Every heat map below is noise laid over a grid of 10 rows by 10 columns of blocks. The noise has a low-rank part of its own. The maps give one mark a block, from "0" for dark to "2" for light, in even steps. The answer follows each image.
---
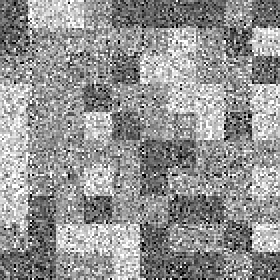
0 2 2 1 0 0 0 0 1 0
0 1 1 1 1 1 2 1 0 2
1 1 1 1 0 2 2 1 1 0
2 1 1 0 1 1 2 2 1 2
2 1 1 2 0 1 1 2 0 2
2 1 1 1 1 0 0 1 1 1
2 1 1 2 1 0 1 1 1 2
2 0 1 0 1 1 0 0 1 1
1 0 2 2 2 0 1 1 0 2
0 0 1 1 2 0 0 0 1 0
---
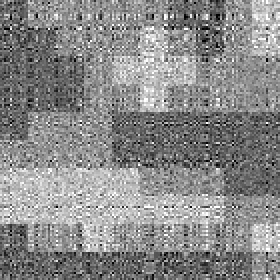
0 1 1 1 1 1 0 0 1 2
0 0 1 1 1 2 1 0 1 2
0 0 0 1 2 2 2 1 1 1
0 0 0 1 1 2 1 1 1 1
0 1 1 1 0 0 0 0 0 0
1 1 1 1 0 0 0 0 0 0
2 2 2 2 2 1 1 1 0 0
2 2 2 2 2 2 2 2 1 1
0 1 1 2 1 1 1 1 1 2
0 0 0 0 0 0 0 0 0 1
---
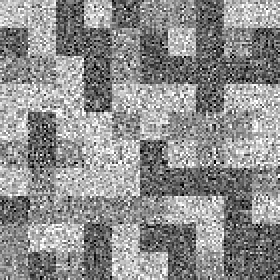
2 2 0 2 0 1 1 0 2 2
0 2 0 0 1 0 2 0 1 0
1 1 2 0 1 0 0 0 0 0
2 2 2 0 2 2 2 0 2 2
2 0 2 2 1 2 1 1 1 2
1 0 1 2 2 0 2 1 2 2
2 1 2 2 2 0 0 0 0 1
0 1 1 1 1 1 2 2 0 2
1 2 2 0 2 0 0 2 0 0
1 0 1 0 2 2 0 1 0 0
